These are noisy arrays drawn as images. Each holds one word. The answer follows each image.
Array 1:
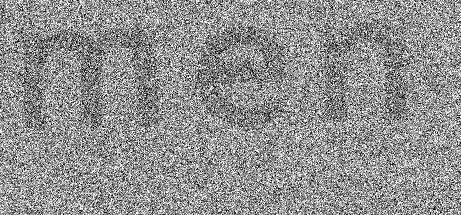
men
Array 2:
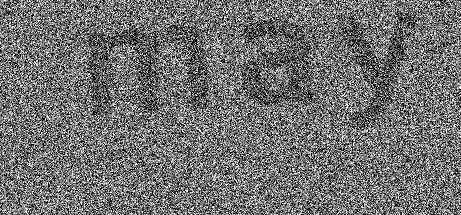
may
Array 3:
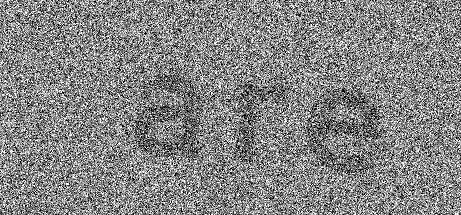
are
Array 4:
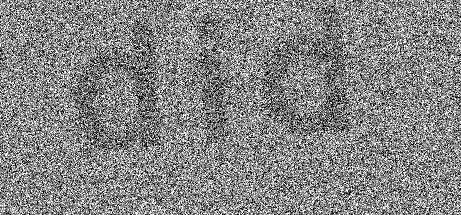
did
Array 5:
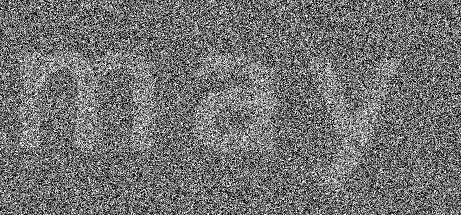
may
